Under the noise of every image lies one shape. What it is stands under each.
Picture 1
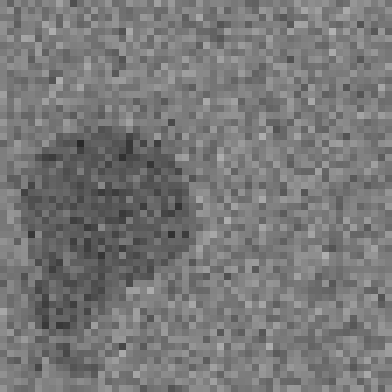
dark pear
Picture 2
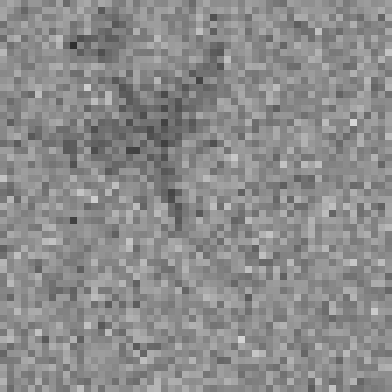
dark airplane
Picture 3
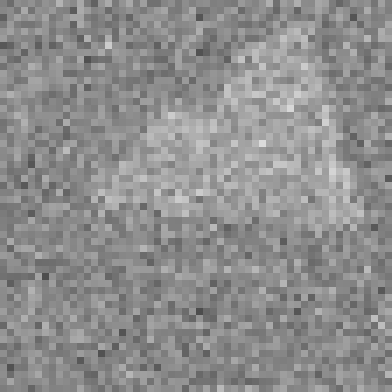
light chess pawn
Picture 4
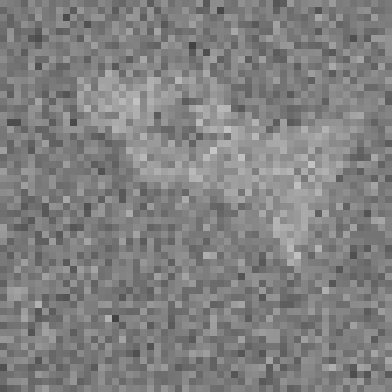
light chess bishop
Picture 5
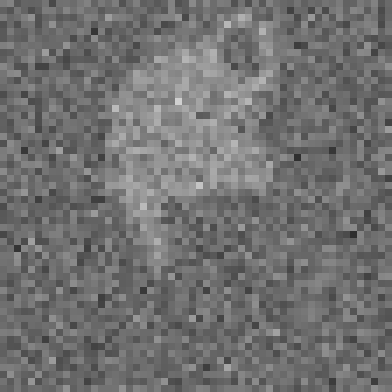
light teapot
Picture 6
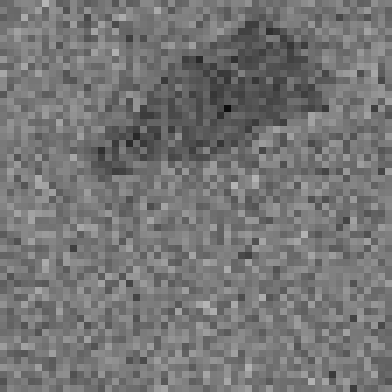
dark bottle
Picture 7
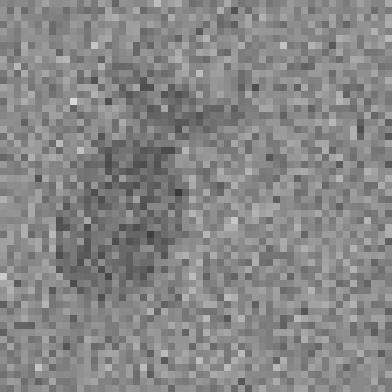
dark fish
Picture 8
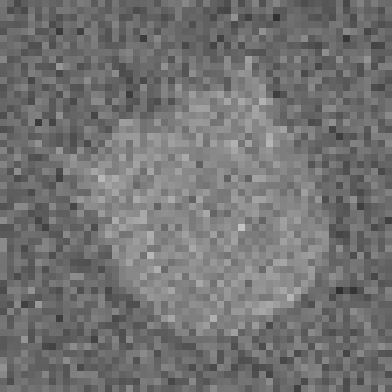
light ghost
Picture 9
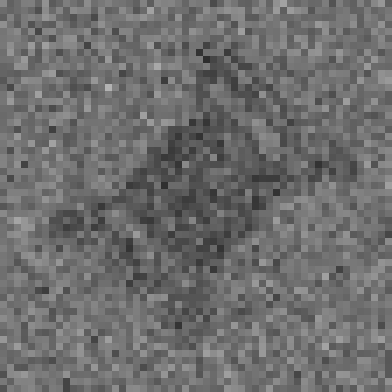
dark chess rook
